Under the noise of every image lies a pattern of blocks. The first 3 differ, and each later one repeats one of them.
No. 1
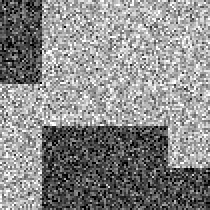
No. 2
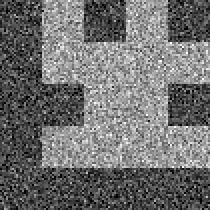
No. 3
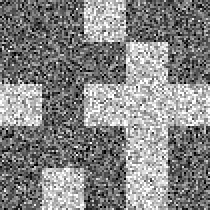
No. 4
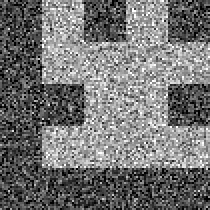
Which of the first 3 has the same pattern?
2
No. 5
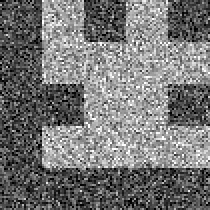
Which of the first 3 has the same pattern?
2
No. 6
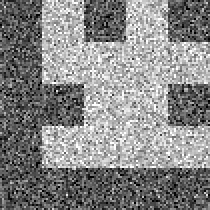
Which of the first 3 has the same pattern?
2
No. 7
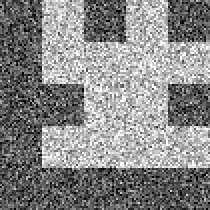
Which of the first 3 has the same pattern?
2
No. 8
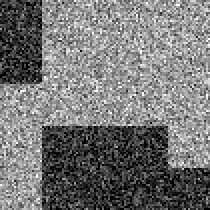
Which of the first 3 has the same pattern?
1
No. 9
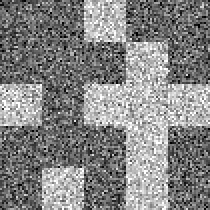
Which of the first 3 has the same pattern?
3
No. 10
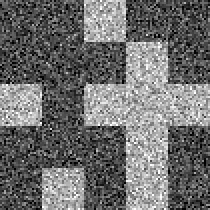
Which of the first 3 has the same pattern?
3
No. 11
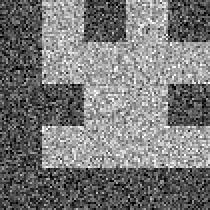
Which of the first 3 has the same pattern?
2
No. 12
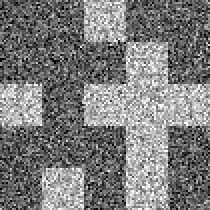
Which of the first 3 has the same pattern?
3
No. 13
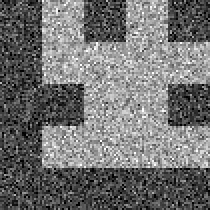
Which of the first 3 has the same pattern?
2
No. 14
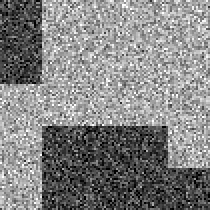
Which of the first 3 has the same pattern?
1
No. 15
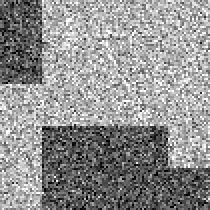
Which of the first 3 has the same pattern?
1
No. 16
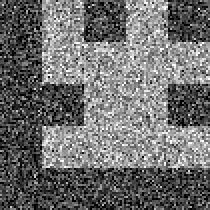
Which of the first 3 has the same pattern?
2
